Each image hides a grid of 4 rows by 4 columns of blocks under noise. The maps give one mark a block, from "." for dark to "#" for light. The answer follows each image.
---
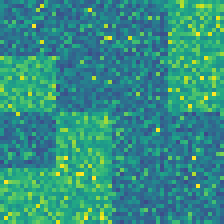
...#
#..#
.#..
##..
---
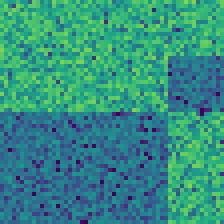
####
###.
...#
...#
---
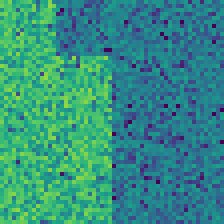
#...
##..
##..
##..
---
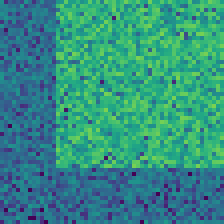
.###
.###
.###
....
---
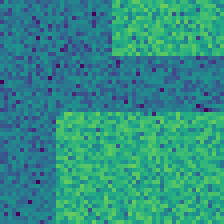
..##
....
.###
.###
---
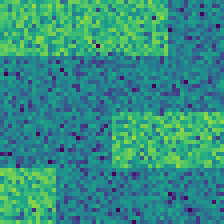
###.
....
..##
#...
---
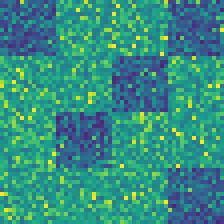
.##.
##.#
#.##
###.
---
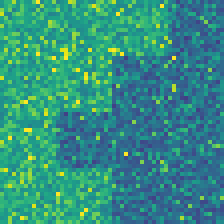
###.
##..
#...
##..
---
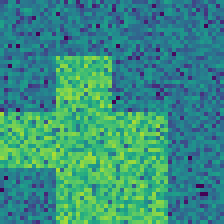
....
.#..
###.
.##.
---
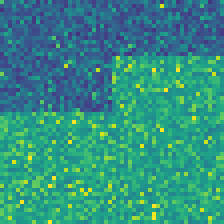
....
..##
####
####
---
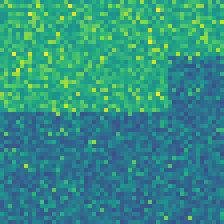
####
###.
....
....
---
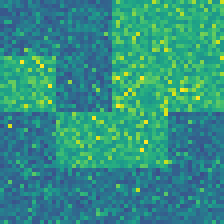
..##
#.##
.##.
....
